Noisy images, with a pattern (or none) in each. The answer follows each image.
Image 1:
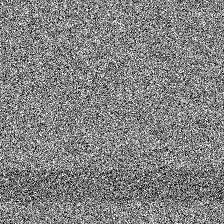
one horizontal stripe
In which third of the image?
bottom
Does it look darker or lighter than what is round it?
darker
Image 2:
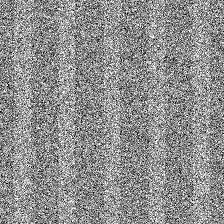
vertical stripes
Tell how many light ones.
5
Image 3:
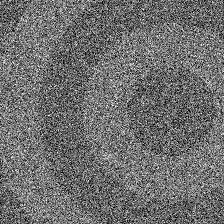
rings round one point
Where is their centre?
middle right
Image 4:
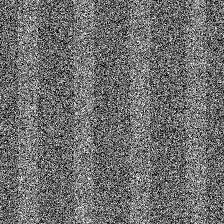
vertical stripes
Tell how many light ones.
4
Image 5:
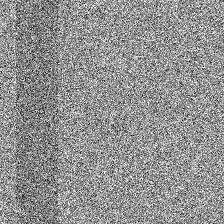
one vertical stripe
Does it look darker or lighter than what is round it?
darker
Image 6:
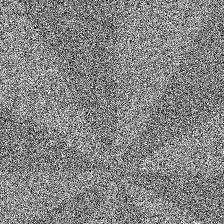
spokes from one point
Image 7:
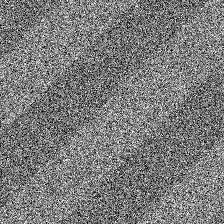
diagonal stripes
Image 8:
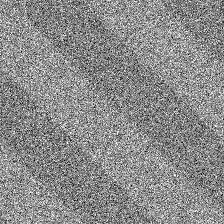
diagonal stripes
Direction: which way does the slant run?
top left to bottom right
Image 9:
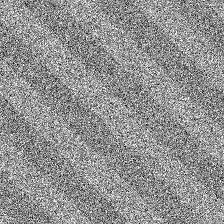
diagonal stripes
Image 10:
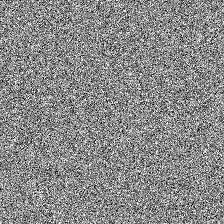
only noise
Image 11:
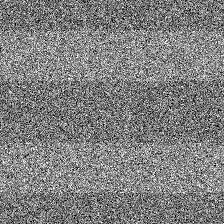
horizontal stripes
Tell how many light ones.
2
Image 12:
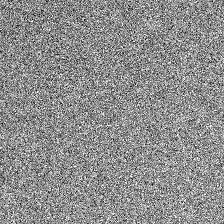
a smooth slope
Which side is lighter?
bottom right
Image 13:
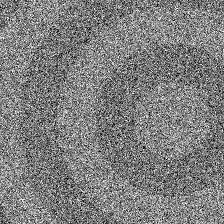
rings round one point
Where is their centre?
middle right
